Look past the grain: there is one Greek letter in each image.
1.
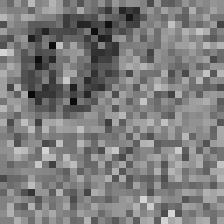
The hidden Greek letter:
sigma
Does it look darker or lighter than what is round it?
darker
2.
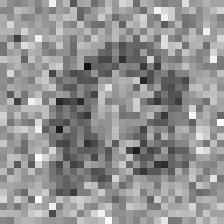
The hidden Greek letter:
omega
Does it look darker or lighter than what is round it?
darker
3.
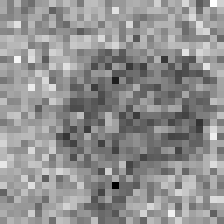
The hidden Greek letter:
phi
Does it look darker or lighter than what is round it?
darker
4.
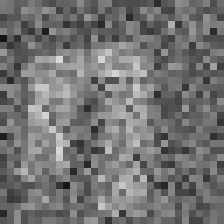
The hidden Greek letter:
eta
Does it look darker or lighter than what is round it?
lighter
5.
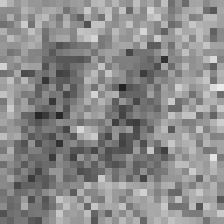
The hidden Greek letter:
mu
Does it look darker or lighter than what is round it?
darker
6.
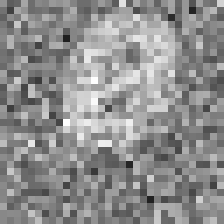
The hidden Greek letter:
theta
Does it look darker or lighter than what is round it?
lighter
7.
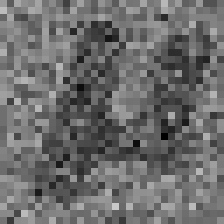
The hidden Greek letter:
mu
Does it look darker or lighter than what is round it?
darker
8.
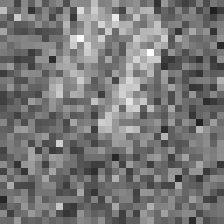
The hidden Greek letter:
eta
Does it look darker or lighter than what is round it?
lighter
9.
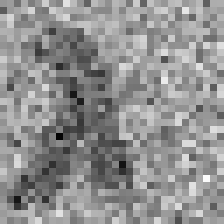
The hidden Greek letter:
lambda
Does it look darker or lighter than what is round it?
darker
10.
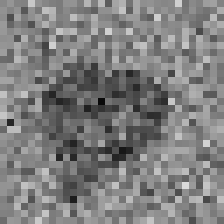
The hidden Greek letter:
phi
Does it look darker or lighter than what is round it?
darker
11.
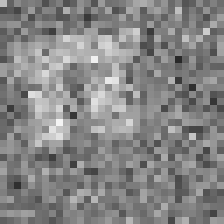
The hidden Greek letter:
pi
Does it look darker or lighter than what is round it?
lighter
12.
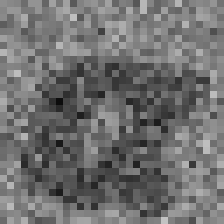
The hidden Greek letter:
alpha
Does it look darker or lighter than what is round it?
darker
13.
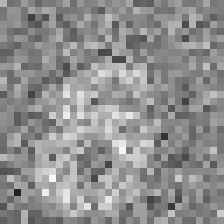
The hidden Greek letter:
delta
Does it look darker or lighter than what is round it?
lighter
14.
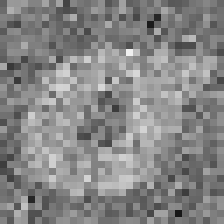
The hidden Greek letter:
sigma
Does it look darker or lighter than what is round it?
lighter
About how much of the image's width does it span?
nearly all
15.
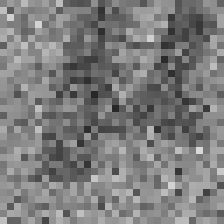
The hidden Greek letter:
mu
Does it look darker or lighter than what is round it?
darker
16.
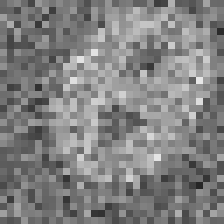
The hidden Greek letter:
theta
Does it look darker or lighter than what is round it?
lighter
